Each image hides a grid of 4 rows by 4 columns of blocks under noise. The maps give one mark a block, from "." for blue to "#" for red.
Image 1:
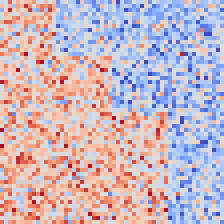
#...
##..
###.
###.
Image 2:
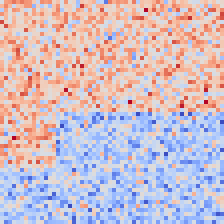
####
####
#...
....
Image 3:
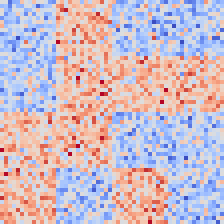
.#..
.###
##..
#.#.
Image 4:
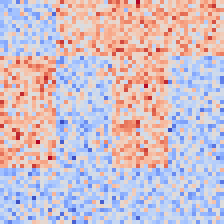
.###
#.#.
#.#.
....
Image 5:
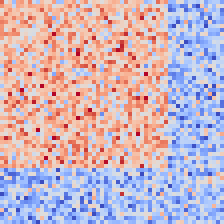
###.
###.
###.
....
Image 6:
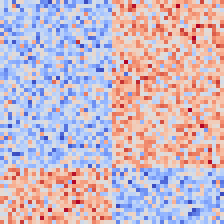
..##
..##
..##
##..
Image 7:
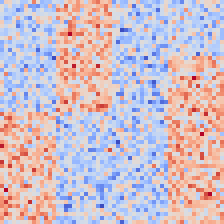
.#..
.#.#
#..#
#..#
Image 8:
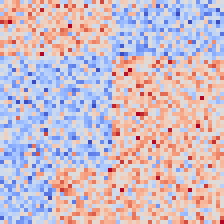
##..
..##
..##
.###
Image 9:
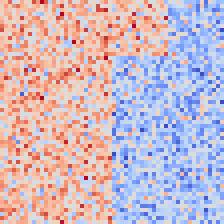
###.
##..
##..
##..
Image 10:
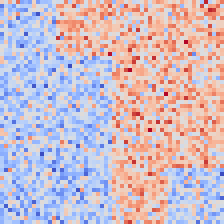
.###
..##
..##
..#.
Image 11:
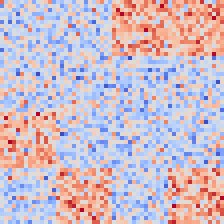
..##
....
#...
.#.#
